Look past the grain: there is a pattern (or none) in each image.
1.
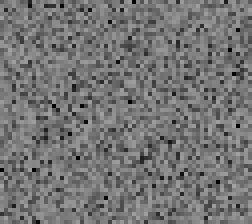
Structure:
only noise
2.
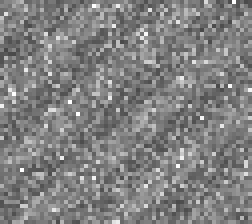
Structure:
diagonal stripes
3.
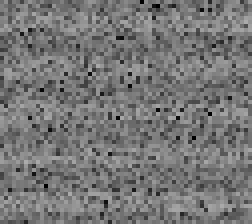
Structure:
horizontal stripes
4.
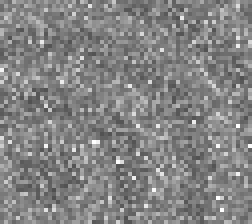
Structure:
rings round one point
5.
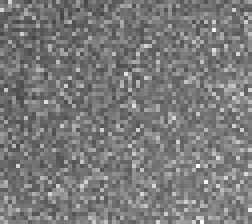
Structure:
a smooth slope
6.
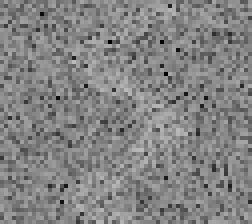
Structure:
a wavy band
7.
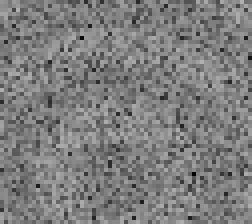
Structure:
rings round one point
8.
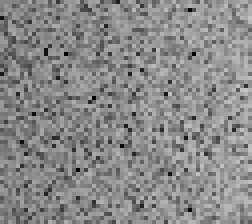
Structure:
a smooth slope
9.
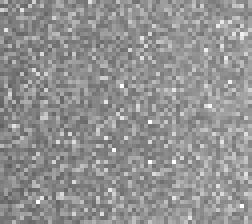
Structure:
a smooth slope
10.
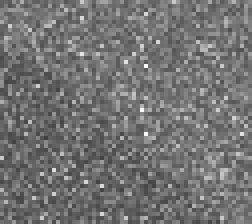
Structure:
a sharp edge
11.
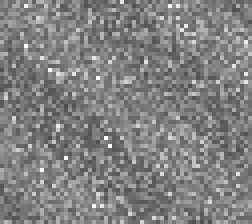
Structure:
diagonal stripes
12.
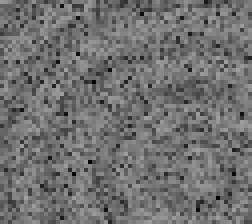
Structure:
rings round one point
